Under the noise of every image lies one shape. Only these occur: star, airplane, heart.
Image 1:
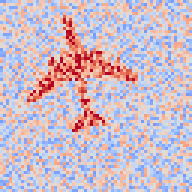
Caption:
red airplane
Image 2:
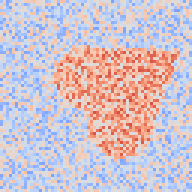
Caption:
red heart
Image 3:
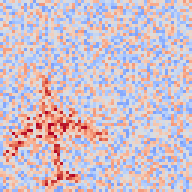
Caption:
red airplane
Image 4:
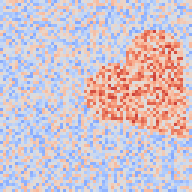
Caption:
red heart
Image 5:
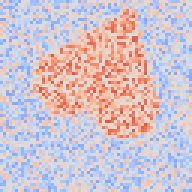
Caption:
red heart
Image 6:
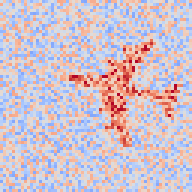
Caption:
red airplane
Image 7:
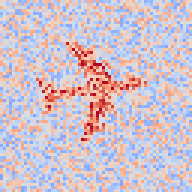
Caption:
red airplane
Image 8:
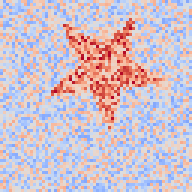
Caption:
red star
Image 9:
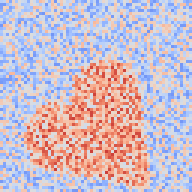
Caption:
red heart
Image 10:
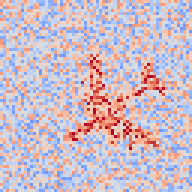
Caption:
red airplane
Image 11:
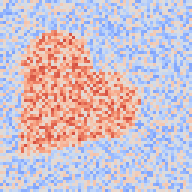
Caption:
red heart
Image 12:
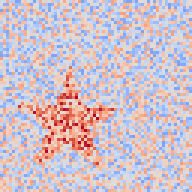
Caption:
red star
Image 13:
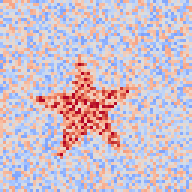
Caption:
red star
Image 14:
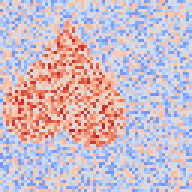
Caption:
red heart
